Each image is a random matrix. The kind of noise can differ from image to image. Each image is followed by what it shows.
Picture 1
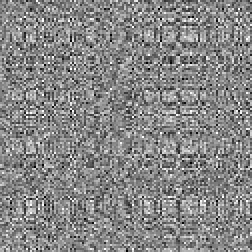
low rank plus noise
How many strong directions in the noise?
one
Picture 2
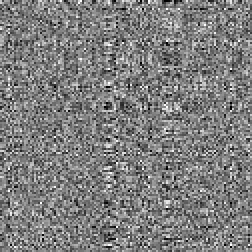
low rank plus noise
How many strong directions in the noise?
three or four
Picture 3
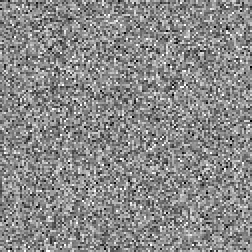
independent entries
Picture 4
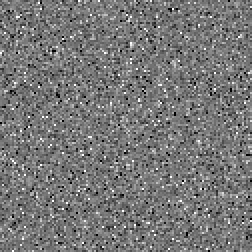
heavy tails
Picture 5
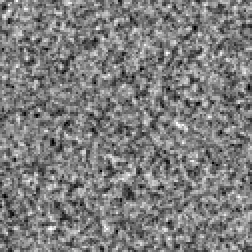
blotchy
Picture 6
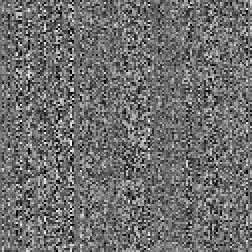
columns of uneven size
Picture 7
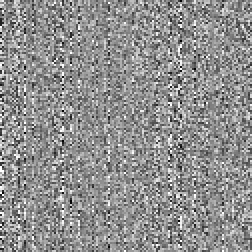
columns of uneven size
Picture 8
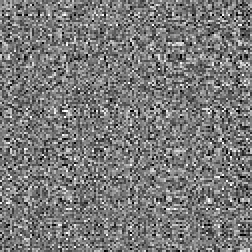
low rank plus noise
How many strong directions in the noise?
three or four
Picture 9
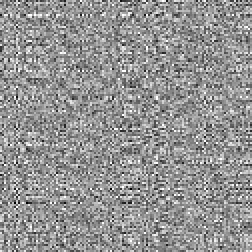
low rank plus noise
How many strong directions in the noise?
two
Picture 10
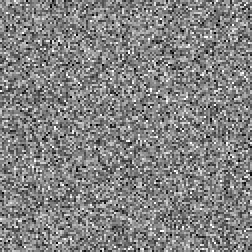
independent entries
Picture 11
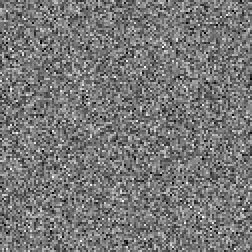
independent entries
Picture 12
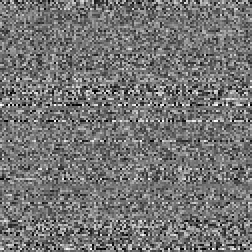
rows of uneven size
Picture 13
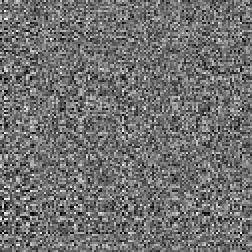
low rank plus noise
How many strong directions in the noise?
two
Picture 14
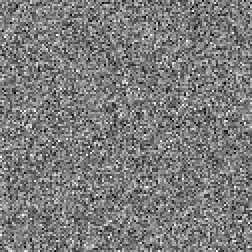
independent entries
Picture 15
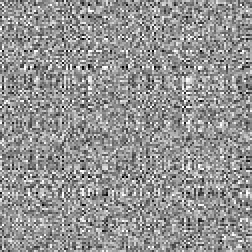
low rank plus noise
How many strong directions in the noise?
two
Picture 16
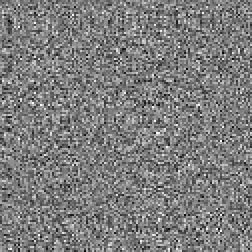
low rank plus noise
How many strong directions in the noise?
five to eight
